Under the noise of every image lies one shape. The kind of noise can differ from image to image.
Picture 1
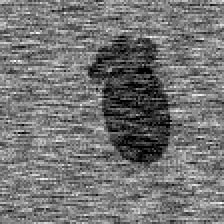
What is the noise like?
streaked along the rows
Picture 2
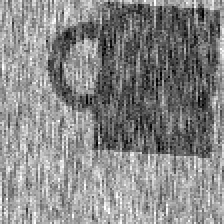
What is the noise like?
streaked along the columns
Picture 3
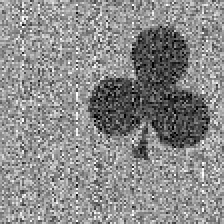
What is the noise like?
columns of uneven size
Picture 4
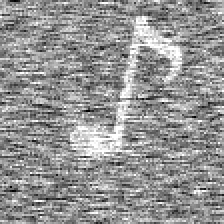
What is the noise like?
streaked along the rows
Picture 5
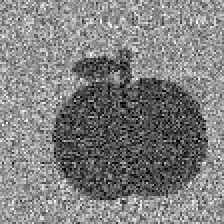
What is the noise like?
low rank plus noise
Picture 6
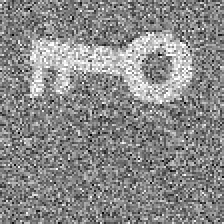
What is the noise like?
low rank plus noise
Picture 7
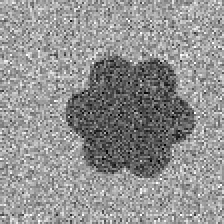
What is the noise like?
low rank plus noise
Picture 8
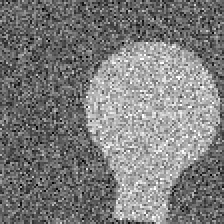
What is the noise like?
independent entries
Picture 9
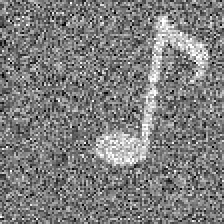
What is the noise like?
low rank plus noise
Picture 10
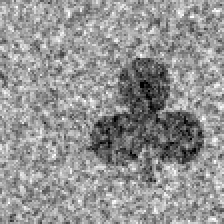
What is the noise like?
blotchy
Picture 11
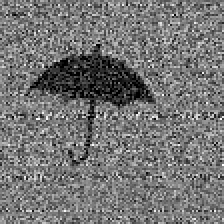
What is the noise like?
rows of uneven size
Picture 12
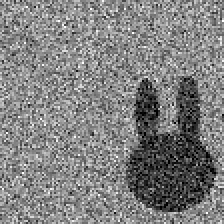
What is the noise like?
independent entries
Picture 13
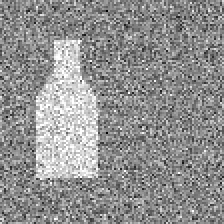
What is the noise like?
low rank plus noise
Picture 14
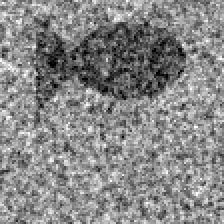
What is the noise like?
blotchy
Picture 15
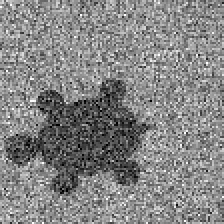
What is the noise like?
low rank plus noise
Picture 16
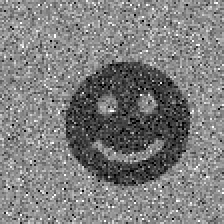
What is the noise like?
heavy tails
